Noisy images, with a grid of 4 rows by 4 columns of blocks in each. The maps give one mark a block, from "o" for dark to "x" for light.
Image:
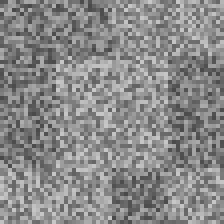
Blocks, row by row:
o o x x
o x x o
o x x o
x x o x
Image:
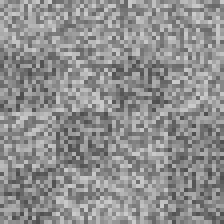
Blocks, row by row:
x x x x
o x o x
x o x o
o x x o
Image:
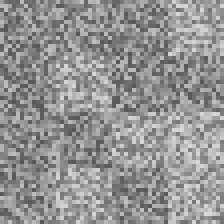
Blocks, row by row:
o o o x
o x o o
o o x x
o x o x
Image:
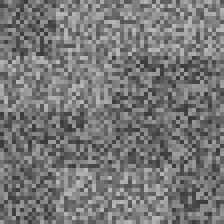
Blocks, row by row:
o x x x
x x o o
o o o o
o x x o
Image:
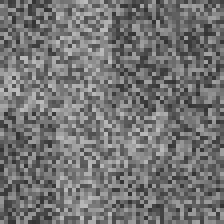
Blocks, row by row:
o x o o
x x o o
o x x o
o x o o
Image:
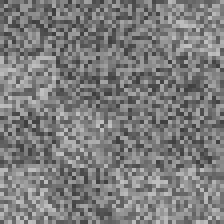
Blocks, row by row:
o o o x
x o o o
o x o o
x o x x
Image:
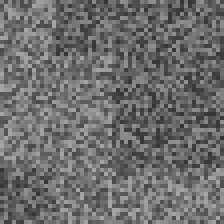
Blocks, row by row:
x o o o
x x o o
x x o o
o x x x
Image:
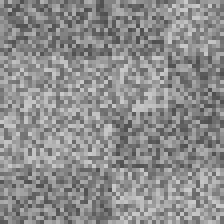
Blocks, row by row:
o o o x
x x x o
x x o o
o o x x
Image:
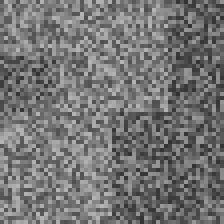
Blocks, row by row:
x x x o
o x x o
x x o o
x x o o
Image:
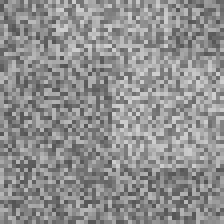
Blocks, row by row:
o x x o
o o x x
o o x x
o o o o
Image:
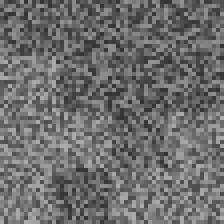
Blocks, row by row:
o o o o
x o o o
x x o x
x o x x
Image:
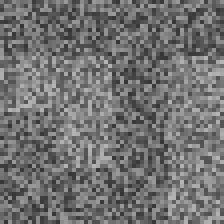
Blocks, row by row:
o o o o
x x o x
o x o x
o o o x
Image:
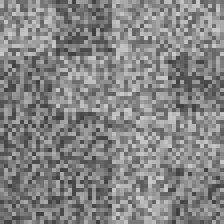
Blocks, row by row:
x o x x
o x x o
o o x x
o o x o
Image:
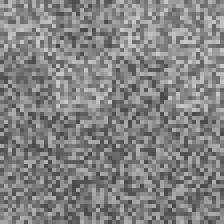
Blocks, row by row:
x o x x
o x o x
o o o o
o o o o
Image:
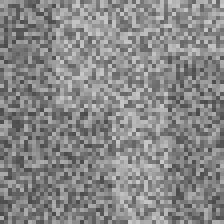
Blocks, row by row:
o x x x
o x x o
o o x o
o o x o
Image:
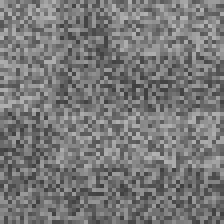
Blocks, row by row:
x o x x
x o o o
o x x x
o o o o
